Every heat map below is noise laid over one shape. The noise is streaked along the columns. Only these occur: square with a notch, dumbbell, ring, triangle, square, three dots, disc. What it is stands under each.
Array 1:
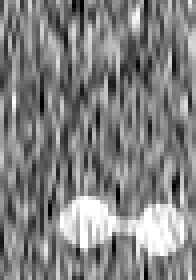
light dumbbell
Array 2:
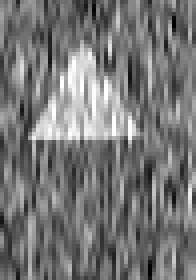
light triangle
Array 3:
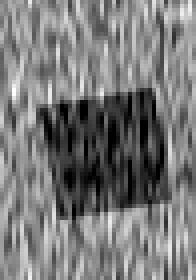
dark square
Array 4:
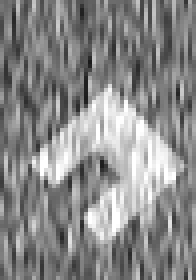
light square with a notch
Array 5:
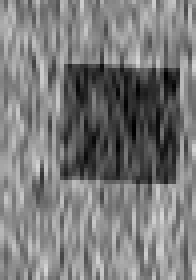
dark square
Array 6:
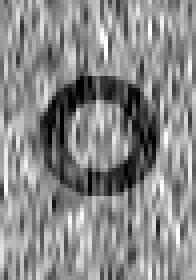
dark ring
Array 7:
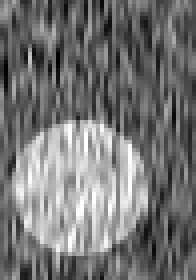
light disc
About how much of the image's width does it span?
two thirds
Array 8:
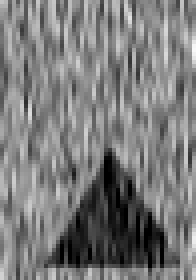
dark triangle
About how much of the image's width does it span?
two thirds
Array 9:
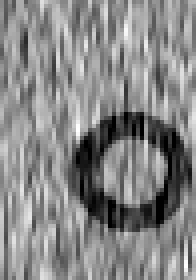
dark ring
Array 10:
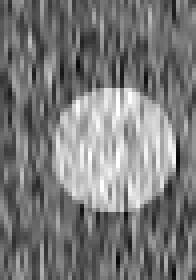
light disc
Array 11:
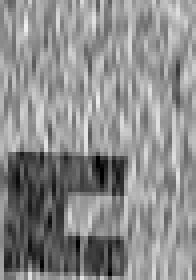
dark square with a notch
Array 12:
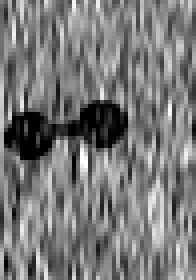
dark dumbbell
